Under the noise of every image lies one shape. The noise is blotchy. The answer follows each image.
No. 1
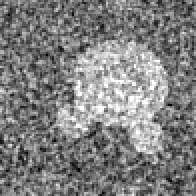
bear's head
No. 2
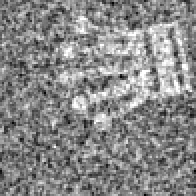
chess queen
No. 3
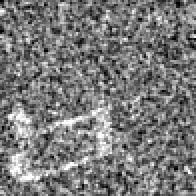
pair of musical notes
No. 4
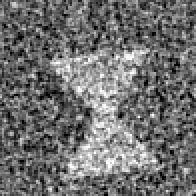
bow tie
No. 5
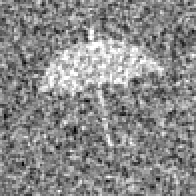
umbrella
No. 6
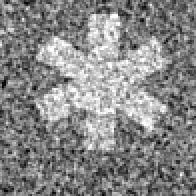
asterisk
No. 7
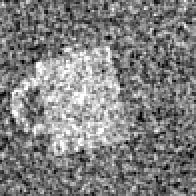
cup
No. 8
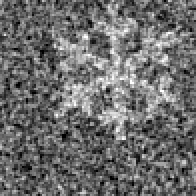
snowflake
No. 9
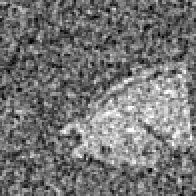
chess knight
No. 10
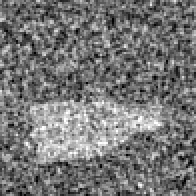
bottle
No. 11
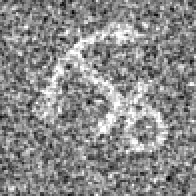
anchor
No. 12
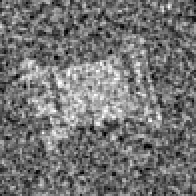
chess rook
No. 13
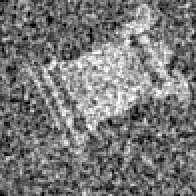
chess rook
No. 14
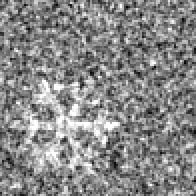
snowflake
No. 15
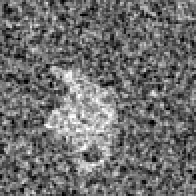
teapot
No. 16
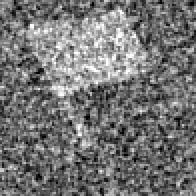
flag
